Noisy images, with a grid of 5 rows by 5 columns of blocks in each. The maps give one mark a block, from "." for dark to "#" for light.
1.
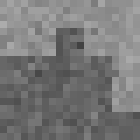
#####
##.##
....#
....#
.....
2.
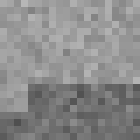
#####
#####
#####
#....
.....
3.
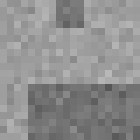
##.##
#####
#####
#....
#....
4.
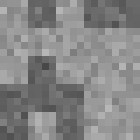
#.#..
#####
#.###
...##
.#.##
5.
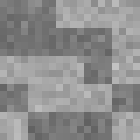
..###
....#
###.#
.###.
#...#
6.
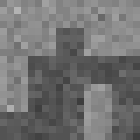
#####
##.##
#....
#..#.
...#.
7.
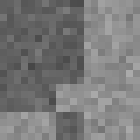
...##
...##
...##
..###
##.##
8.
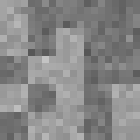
#....
#.#..
.##..
#.#.#
.##.#
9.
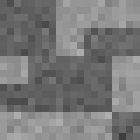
..###
..#..
#...#
....#
####.
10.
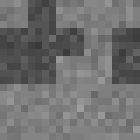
#.###
...#.
..##.
#####
#####
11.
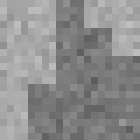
##.##
##..#
##...
#....
#....
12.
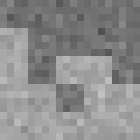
.....
#....
#.##.
##.##
#####
